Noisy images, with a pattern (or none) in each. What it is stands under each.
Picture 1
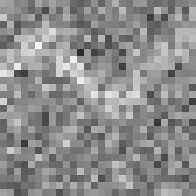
a wavy band
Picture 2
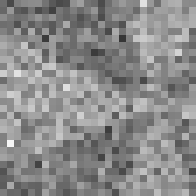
spokes from one point
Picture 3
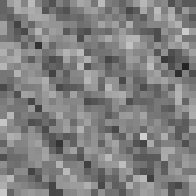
diagonal stripes
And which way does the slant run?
top left to bottom right
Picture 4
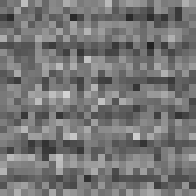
horizontal stripes
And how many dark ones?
6
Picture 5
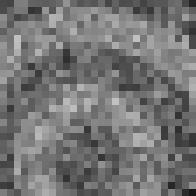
rings round one point
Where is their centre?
bottom middle
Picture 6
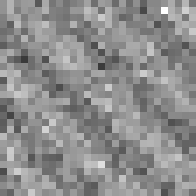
diagonal stripes
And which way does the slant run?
top left to bottom right
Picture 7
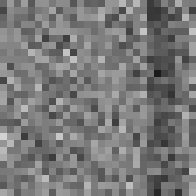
one vertical stripe
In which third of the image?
right
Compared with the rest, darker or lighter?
darker
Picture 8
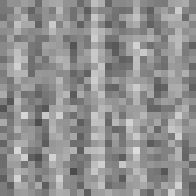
vertical stripes
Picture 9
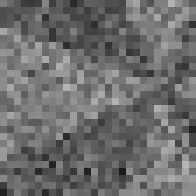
spokes from one point
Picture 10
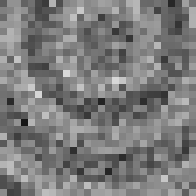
rings round one point
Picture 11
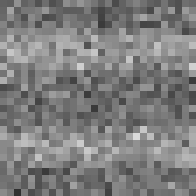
horizontal stripes
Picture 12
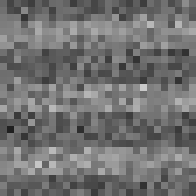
horizontal stripes
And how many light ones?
3
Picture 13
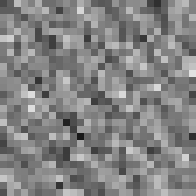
diagonal stripes
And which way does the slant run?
top left to bottom right
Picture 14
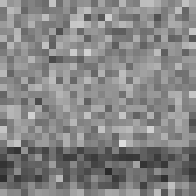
one horizontal stripe
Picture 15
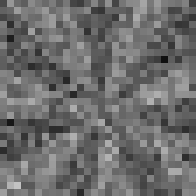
spokes from one point
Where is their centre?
centre
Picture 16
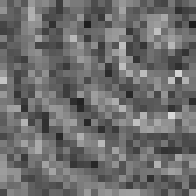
rings round one point
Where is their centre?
top right
